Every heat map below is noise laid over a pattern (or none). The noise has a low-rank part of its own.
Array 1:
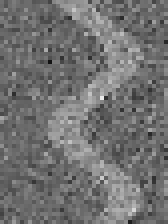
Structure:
a wavy band
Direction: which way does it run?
top to bottom
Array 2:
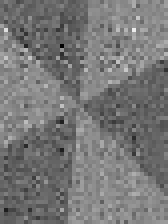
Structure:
spokes from one point
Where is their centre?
centre
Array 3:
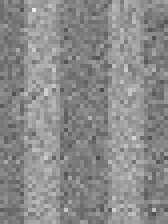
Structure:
vertical stripes
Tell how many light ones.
2
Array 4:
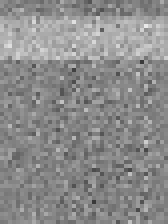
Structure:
one horizontal stripe
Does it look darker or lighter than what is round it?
lighter
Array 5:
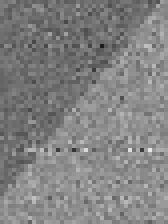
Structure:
a sharp edge
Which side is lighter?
bottom right
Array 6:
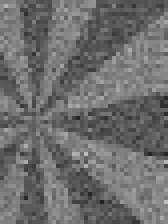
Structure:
spokes from one point
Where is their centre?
middle left
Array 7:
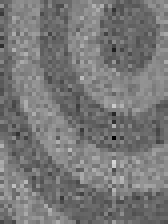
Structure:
rings round one point
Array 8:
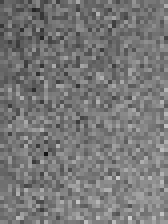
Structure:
a smooth slope
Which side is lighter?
bottom right
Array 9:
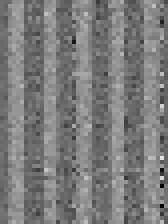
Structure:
vertical stripes
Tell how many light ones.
5
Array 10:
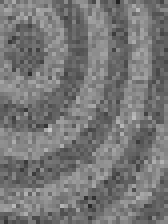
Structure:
rings round one point
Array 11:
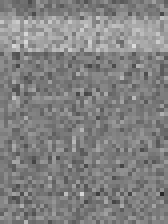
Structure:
one horizontal stripe
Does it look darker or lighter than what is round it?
lighter
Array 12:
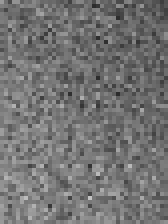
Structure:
a smooth slope
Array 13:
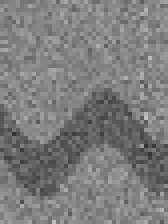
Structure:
a wavy band
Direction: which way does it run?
left to right
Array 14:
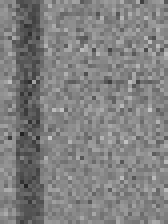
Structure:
one vertical stripe
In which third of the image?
left
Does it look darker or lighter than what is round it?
darker
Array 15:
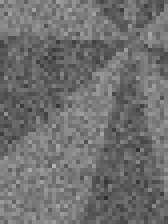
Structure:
spokes from one point
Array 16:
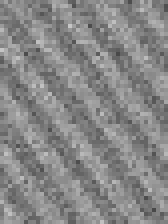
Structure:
diagonal stripes
